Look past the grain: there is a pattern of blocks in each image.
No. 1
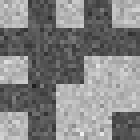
mirrored about the diagonal from the top left
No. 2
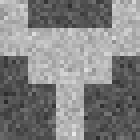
left and right mirror each other
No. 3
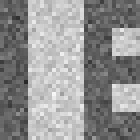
top and bottom mirror each other
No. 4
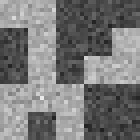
no symmetry
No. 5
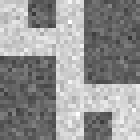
the same after a half turn
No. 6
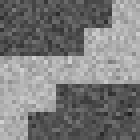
the same after a half turn
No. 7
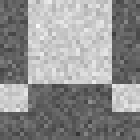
left and right mirror each other
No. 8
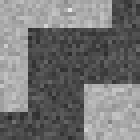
mirrored about the diagonal from the top left
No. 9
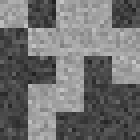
no symmetry
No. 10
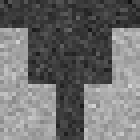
left and right mirror each other
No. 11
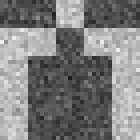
left and right mirror each other
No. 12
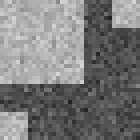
mirrored about the diagonal from the top left
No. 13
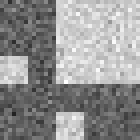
mirrored about the diagonal from the bottom left
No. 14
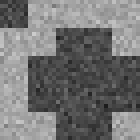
mirrored about the diagonal from the top left
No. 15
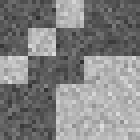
mirrored about the diagonal from the top left
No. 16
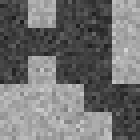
no symmetry
